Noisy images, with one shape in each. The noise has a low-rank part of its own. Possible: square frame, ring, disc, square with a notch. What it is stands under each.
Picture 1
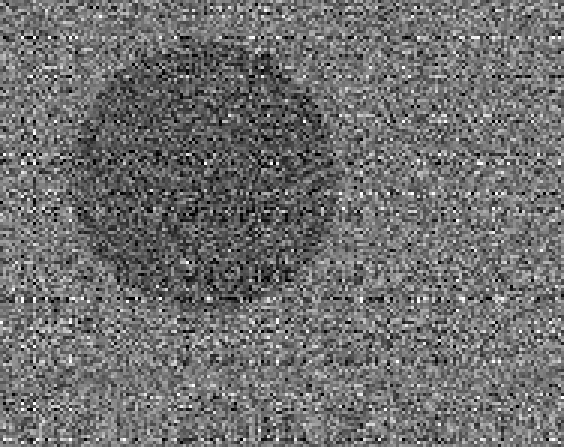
disc
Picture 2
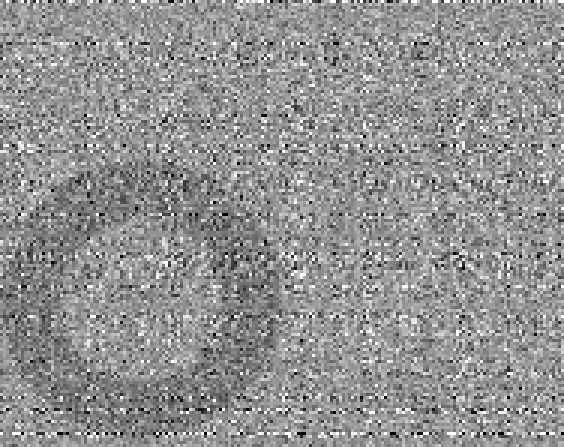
ring
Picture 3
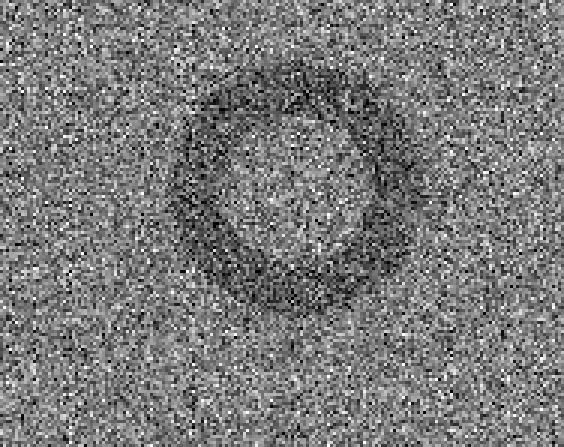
ring
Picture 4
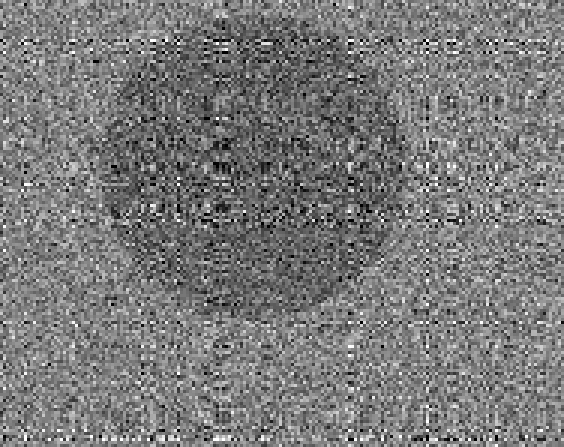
disc
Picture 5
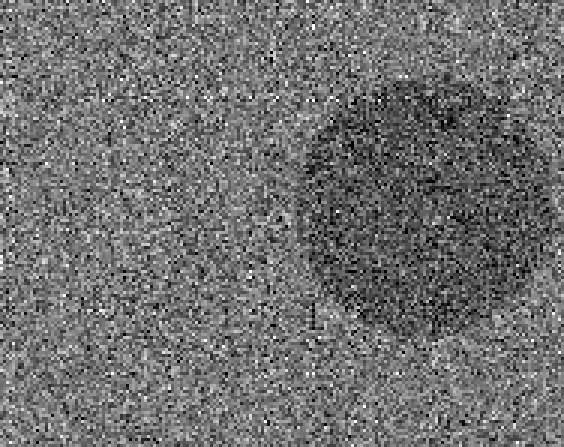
disc
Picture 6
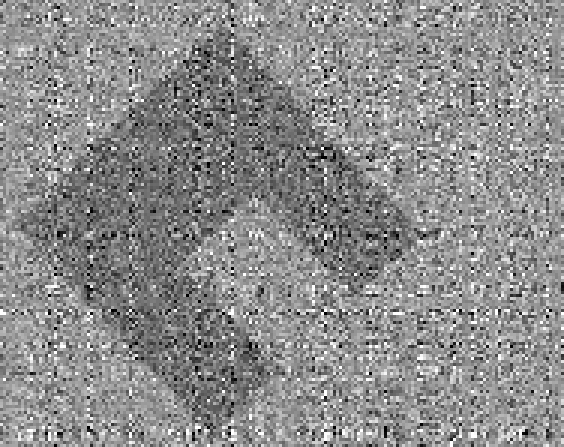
square with a notch
